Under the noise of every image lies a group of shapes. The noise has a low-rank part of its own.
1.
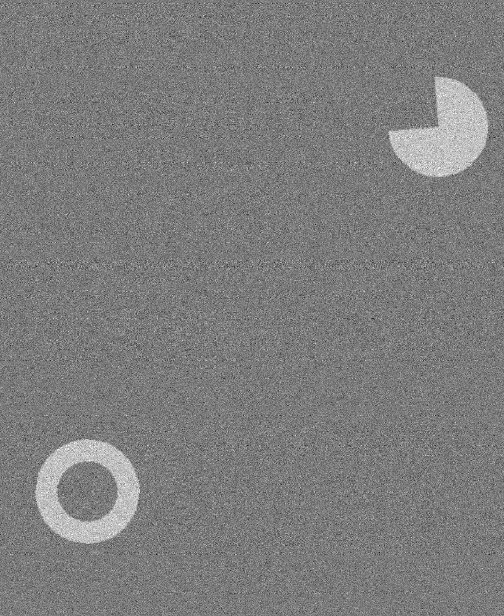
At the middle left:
nothing
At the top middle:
nothing
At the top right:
disc with a wedge cut out
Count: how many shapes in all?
2
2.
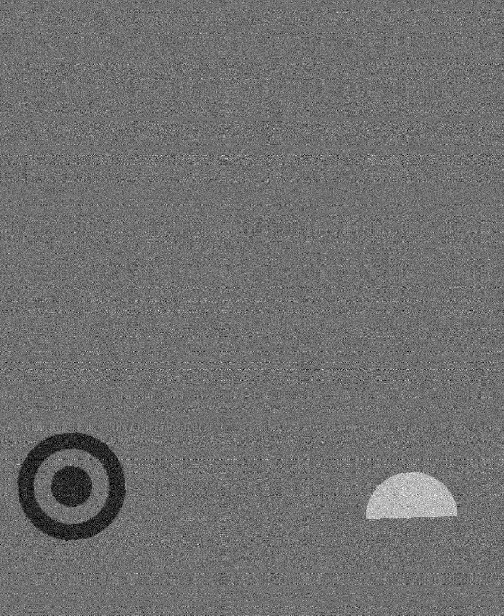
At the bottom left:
bullseye
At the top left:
nothing
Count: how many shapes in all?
2
